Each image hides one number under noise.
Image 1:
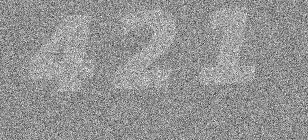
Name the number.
421
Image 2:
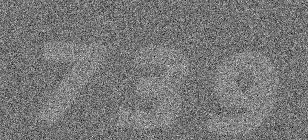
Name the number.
739
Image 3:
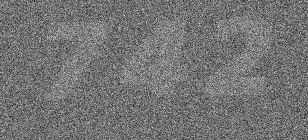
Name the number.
742
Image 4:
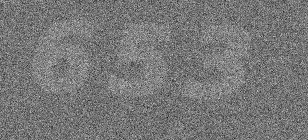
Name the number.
653
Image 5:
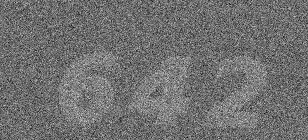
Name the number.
642
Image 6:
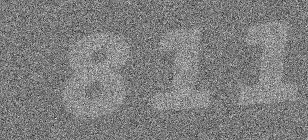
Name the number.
811
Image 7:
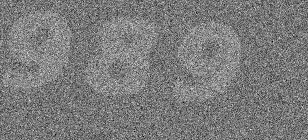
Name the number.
989
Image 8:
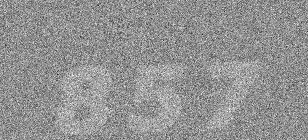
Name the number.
857
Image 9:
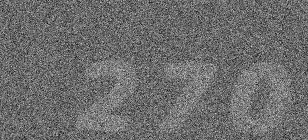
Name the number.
270
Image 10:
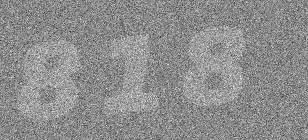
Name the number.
818
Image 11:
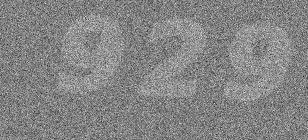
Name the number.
929
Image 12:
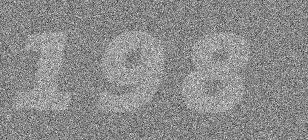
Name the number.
198
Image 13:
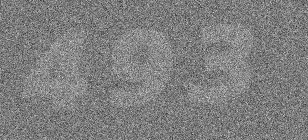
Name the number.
493
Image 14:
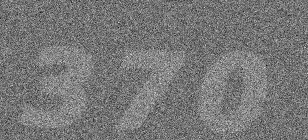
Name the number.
370
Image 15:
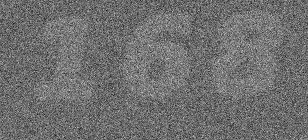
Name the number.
168
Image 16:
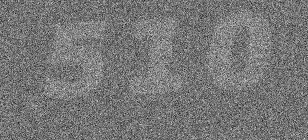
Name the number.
510
